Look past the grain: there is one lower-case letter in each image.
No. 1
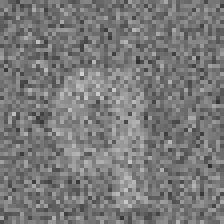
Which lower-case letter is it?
q
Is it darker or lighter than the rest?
lighter
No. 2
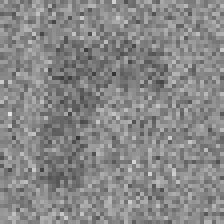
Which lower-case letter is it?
r
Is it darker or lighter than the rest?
darker
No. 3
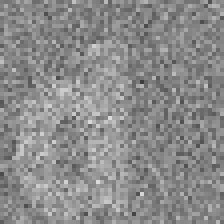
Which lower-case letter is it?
d
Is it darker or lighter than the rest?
lighter
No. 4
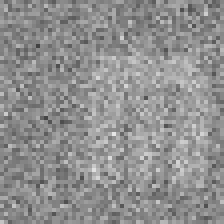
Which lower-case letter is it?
m
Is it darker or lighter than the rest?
lighter
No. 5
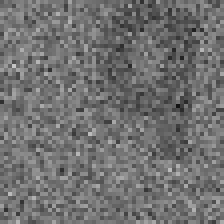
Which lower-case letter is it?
q
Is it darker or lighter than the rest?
darker
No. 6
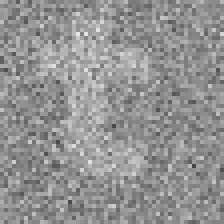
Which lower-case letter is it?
t
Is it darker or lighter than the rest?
lighter
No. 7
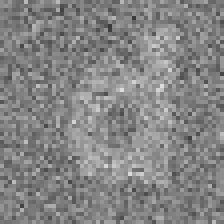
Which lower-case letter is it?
d
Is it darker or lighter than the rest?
lighter
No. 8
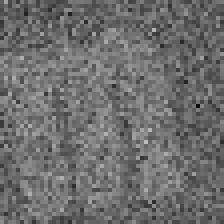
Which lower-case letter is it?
m
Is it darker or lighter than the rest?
lighter
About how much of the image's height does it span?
nearly all
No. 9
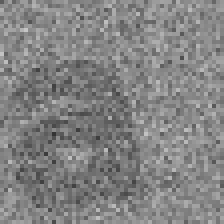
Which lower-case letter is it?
a
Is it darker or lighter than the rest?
darker
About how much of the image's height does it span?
two thirds
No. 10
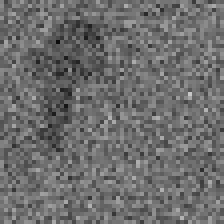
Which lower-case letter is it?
f
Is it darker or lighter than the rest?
darker
